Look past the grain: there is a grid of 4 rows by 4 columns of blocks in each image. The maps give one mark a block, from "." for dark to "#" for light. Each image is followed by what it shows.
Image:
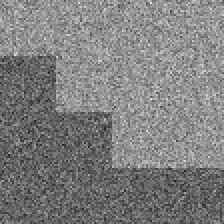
# # # #
. # # #
. . # #
. . . .
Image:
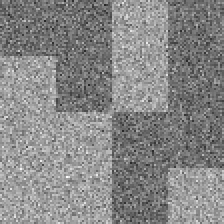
. . # .
# . # .
# # . .
# # . #
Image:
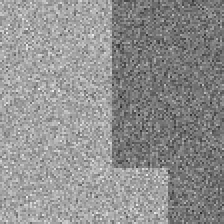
# # . .
# # . .
# # . .
# # # .
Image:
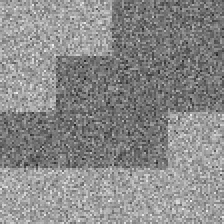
# # . .
# . . .
. . . #
# # # #
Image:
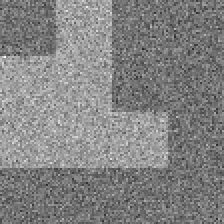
. # . .
# # . .
# # # .
. . . .
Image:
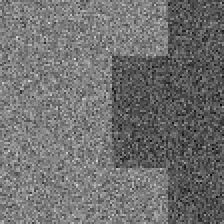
# # # .
# # . .
# # . .
# # # .
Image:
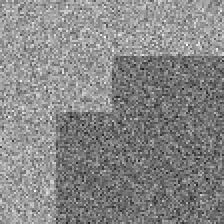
# # # #
# # . .
# . . .
# . . .
